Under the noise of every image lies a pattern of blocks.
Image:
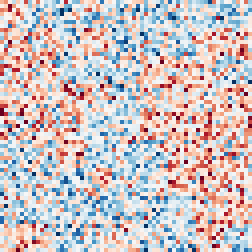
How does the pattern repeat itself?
no symmetry
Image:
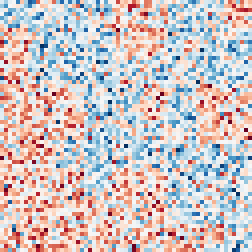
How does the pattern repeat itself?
mirrored about the diagonal from the bottom left
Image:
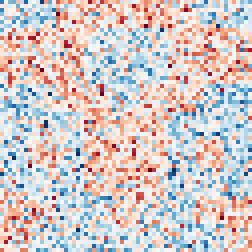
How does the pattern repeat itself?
left and right mirror each other
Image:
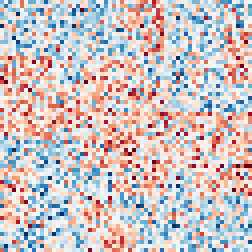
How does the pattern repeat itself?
the same after a half turn
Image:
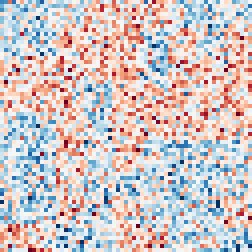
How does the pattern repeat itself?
no symmetry
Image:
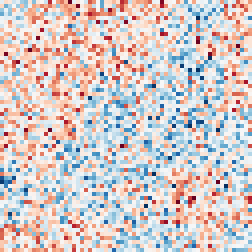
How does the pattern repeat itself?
mirrored about the diagonal from the top left
